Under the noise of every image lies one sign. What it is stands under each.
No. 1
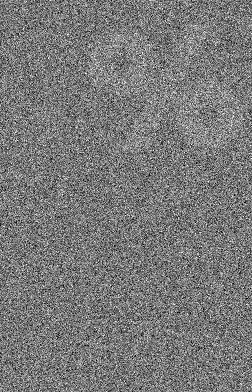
light percent sign
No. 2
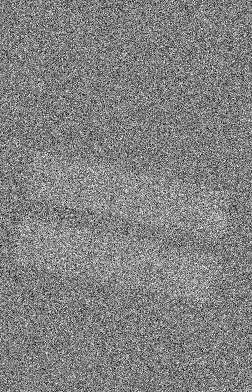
light equals sign
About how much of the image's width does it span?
nearly all
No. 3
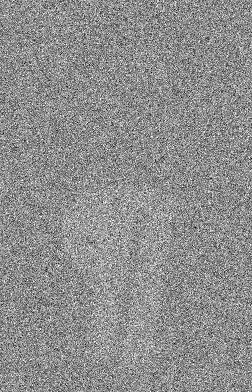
light pilcrow
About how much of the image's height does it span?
half
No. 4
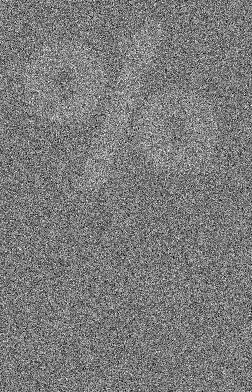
light percent sign
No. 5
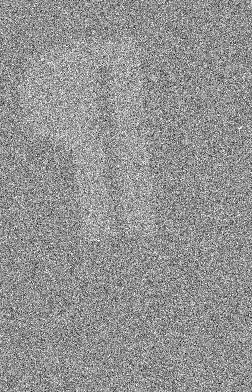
light pilcrow
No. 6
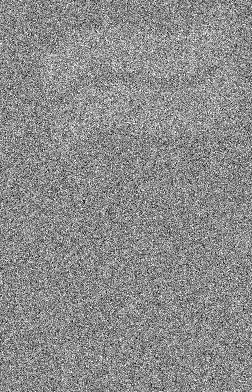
light approximately sign
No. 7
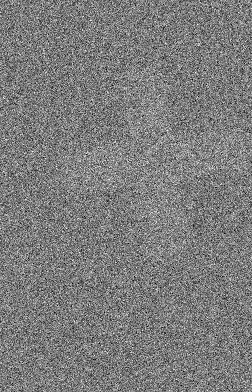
light plus sign
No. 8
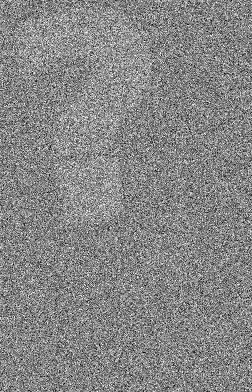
light question mark
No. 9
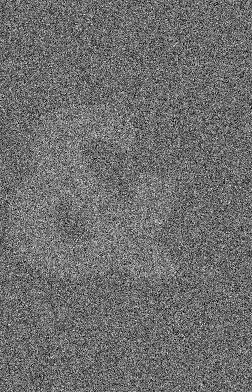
light ampersand
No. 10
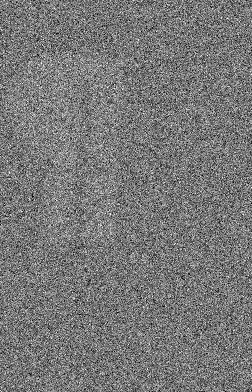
light pilcrow
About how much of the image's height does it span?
half
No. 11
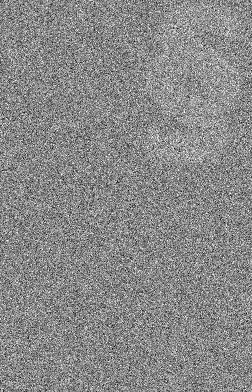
light section sign, top right
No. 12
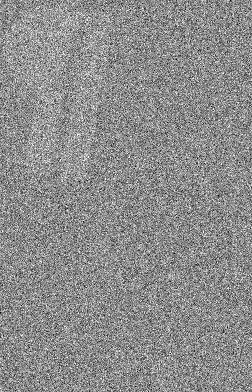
light pilcrow, top left
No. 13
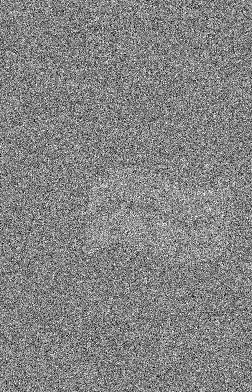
light approximately sign
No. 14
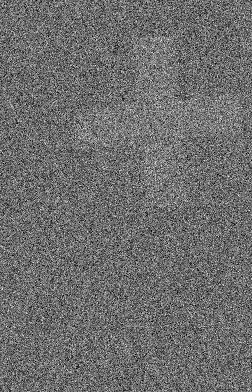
light plus sign
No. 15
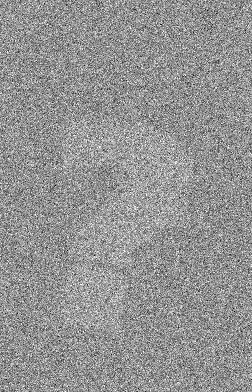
light question mark
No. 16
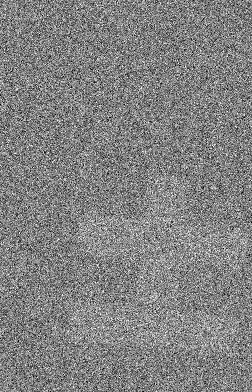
light plus-minus sign
